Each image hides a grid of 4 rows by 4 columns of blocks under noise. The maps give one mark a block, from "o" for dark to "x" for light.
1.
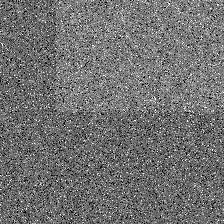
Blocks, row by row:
oxxx
oxxx
oooo
oooo
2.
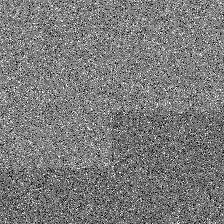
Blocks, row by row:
xxxx
xxxx
xxoo
oooo
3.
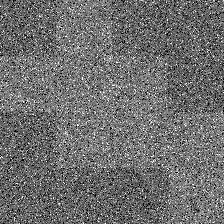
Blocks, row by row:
oxoo
xxxo
oxxx
ooox
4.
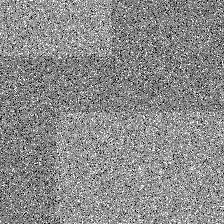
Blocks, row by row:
xxoo
oooo
oxxx
oxxx
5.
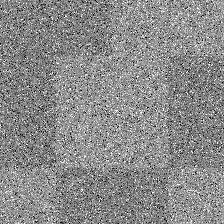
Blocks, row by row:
ooxx
oxxo
oxxo
xoox
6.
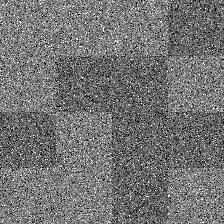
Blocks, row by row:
xxxo
xoox
oxoo
xxox
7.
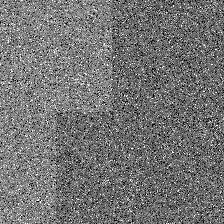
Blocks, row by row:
xxoo
xxoo
xooo
xooo
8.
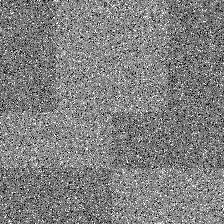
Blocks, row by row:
oxxo
oxxo
xxoo
ooxx
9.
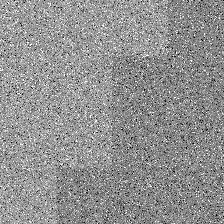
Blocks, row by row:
xxxo
xxoo
xxoo
xooo
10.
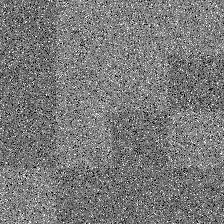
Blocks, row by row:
oxxx
oxxo
oxox
xooo
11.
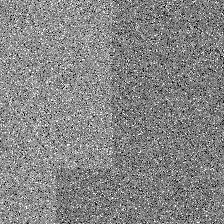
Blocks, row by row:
xxoo
xxoo
xxoo
xooo
